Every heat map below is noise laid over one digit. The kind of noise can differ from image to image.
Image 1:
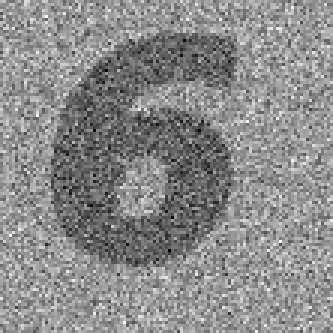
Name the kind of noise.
independent entries
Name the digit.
6
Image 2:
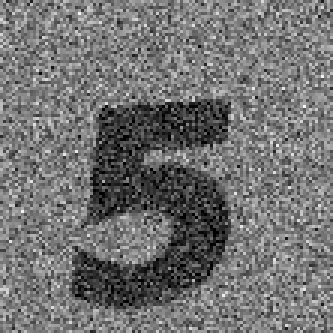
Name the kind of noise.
independent entries
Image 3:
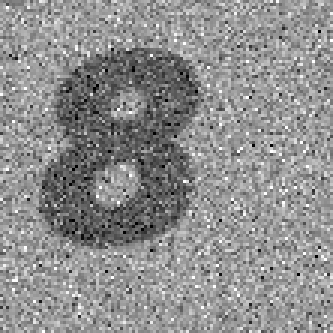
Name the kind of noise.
heavy tails
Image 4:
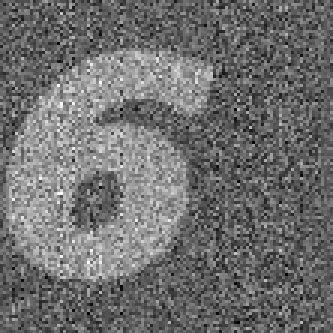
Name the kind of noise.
columns of uneven size
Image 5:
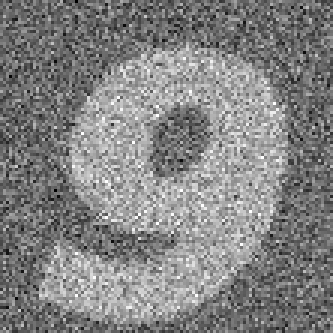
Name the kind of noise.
low rank plus noise
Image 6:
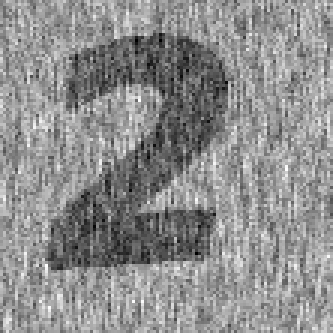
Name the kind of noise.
streaked along the columns
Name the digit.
2
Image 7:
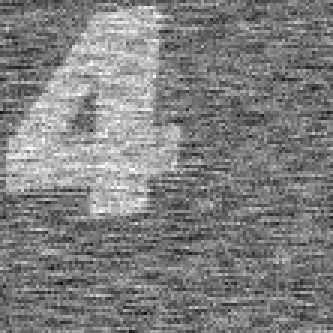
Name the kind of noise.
streaked along the rows
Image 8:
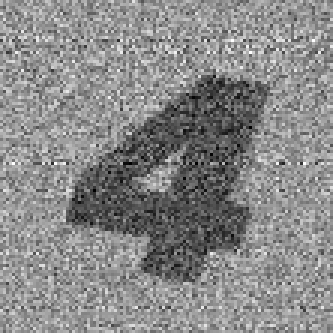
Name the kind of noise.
rows of uneven size
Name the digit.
4
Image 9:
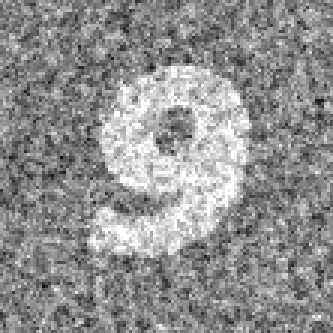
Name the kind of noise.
blotchy
